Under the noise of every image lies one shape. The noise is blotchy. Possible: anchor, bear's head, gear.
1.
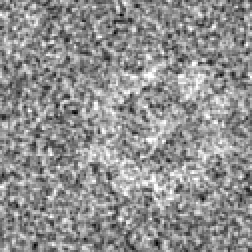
gear
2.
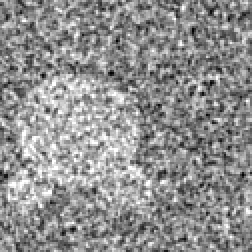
bear's head
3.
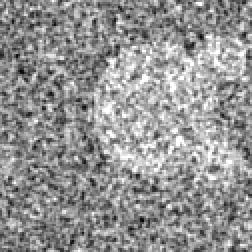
bear's head
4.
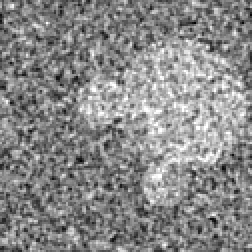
bear's head
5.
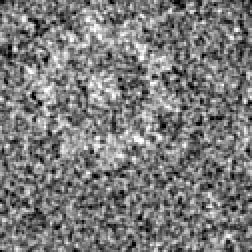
gear
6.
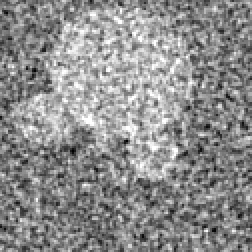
bear's head
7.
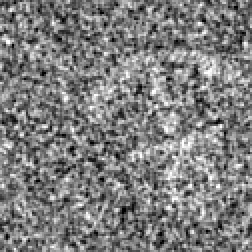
anchor
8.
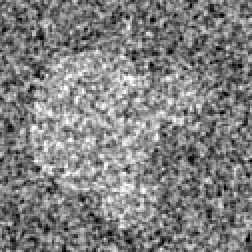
bear's head
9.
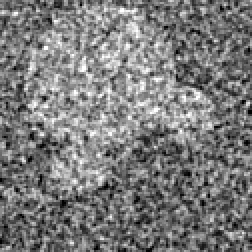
bear's head
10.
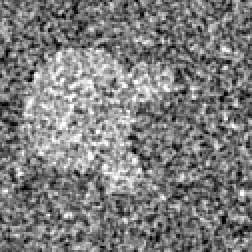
bear's head
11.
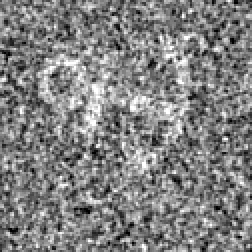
anchor
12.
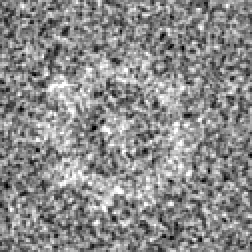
gear
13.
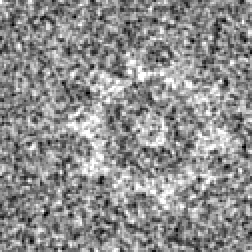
gear
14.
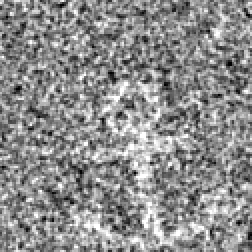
anchor
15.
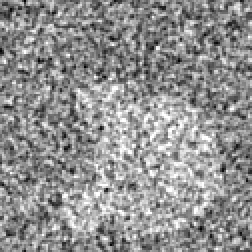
bear's head
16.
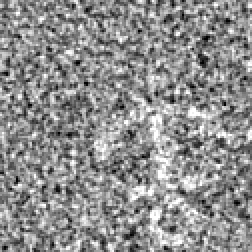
anchor
